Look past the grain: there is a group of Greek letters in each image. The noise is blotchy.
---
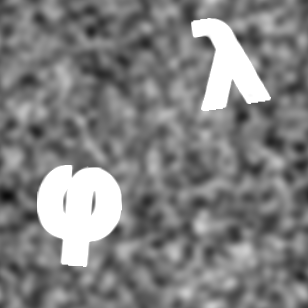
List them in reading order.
top right: lambda; bottom left: phi
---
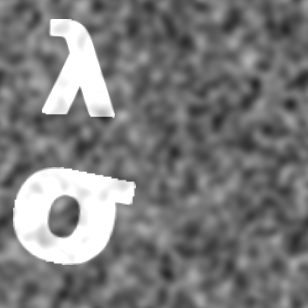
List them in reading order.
top left: lambda; bottom left: sigma
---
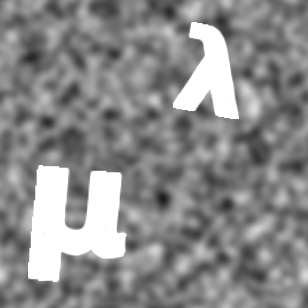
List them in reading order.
top right: lambda; bottom left: mu
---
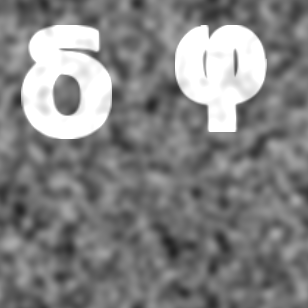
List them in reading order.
top left: delta; top right: phi
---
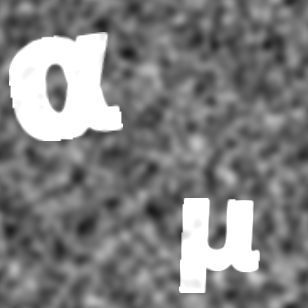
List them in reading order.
top left: alpha; bottom right: mu
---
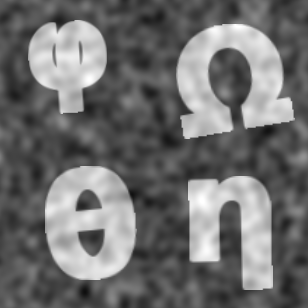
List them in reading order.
top left: phi; top right: omega; bottom left: theta; bottom right: eta
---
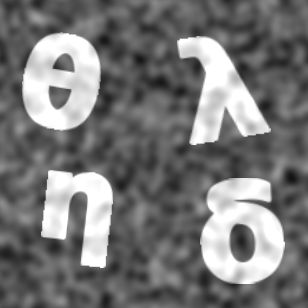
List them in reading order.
top left: theta; top right: lambda; bottom left: eta; bottom right: delta
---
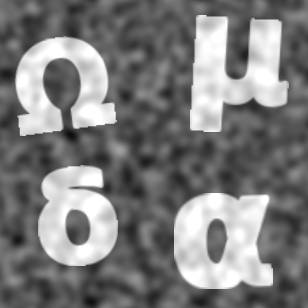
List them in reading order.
top left: omega; top right: mu; bottom left: delta; bottom right: alpha
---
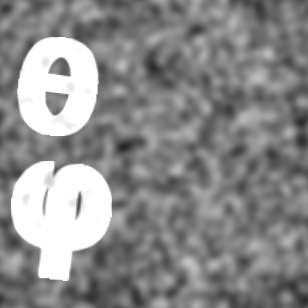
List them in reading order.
top left: theta; bottom left: phi
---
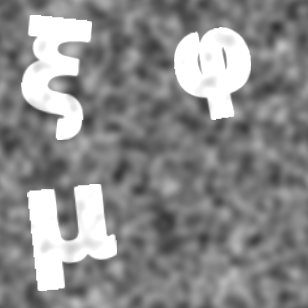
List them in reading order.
top left: xi; top right: phi; bottom left: mu
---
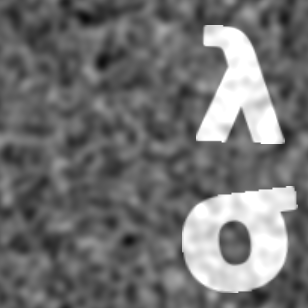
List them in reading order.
top right: lambda; bottom right: sigma
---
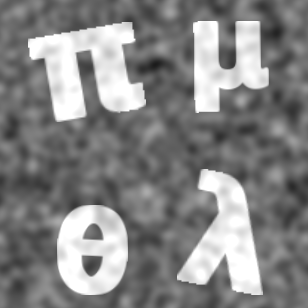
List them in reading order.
top left: pi; top right: mu; bottom left: theta; bottom right: lambda
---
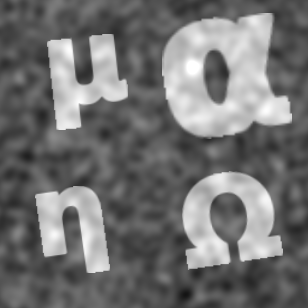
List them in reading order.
top left: mu; top right: alpha; bottom left: eta; bottom right: omega
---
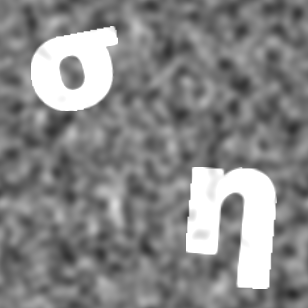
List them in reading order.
top left: sigma; bottom right: eta
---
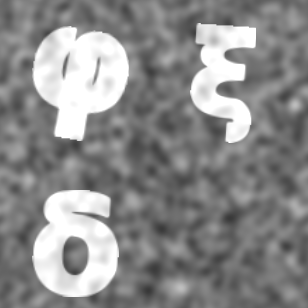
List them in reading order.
top left: phi; top right: xi; bottom left: delta
